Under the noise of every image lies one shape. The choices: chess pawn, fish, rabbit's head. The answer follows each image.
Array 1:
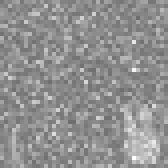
light rabbit's head, bottom right
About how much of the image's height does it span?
a third
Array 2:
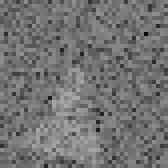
light chess pawn
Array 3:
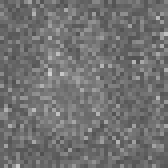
light rabbit's head
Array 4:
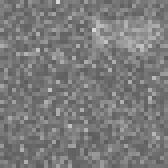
light fish, top right
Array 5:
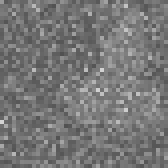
light chess pawn
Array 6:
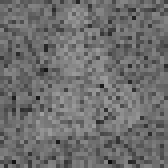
light chess pawn
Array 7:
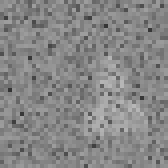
light chess pawn
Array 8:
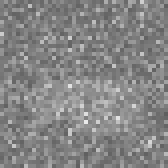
light fish
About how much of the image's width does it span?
two thirds
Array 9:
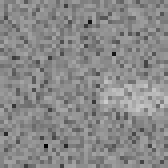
light fish, middle right
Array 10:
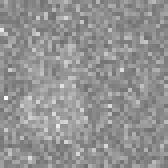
light rabbit's head
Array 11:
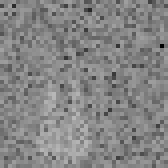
light rabbit's head
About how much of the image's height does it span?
half
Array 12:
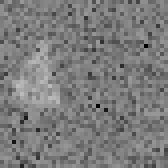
light chess pawn, middle left
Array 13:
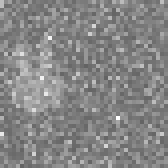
light rabbit's head, middle left
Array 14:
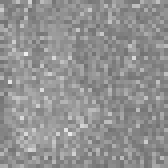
light rabbit's head
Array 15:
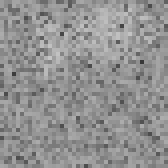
light fish
